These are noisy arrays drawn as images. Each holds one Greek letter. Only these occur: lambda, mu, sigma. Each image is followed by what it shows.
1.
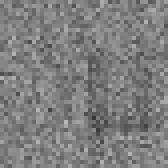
dark mu
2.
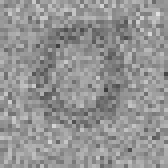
dark sigma
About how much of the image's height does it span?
two thirds
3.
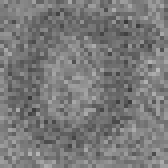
dark sigma
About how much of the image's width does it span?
nearly all
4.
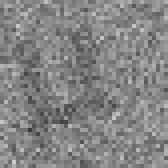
dark mu
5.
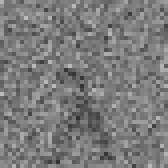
dark lambda
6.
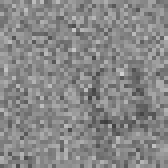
dark mu
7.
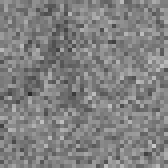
dark lambda
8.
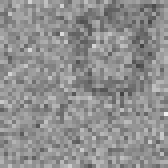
dark sigma
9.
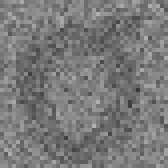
dark sigma
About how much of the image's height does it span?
nearly all
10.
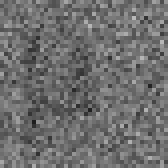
dark mu
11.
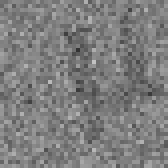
dark mu
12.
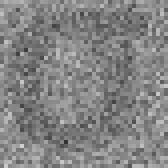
dark sigma
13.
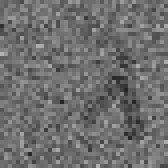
dark lambda
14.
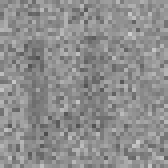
dark mu
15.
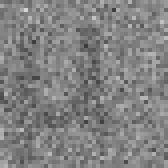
dark mu
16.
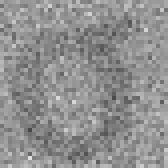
dark sigma
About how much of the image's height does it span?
nearly all
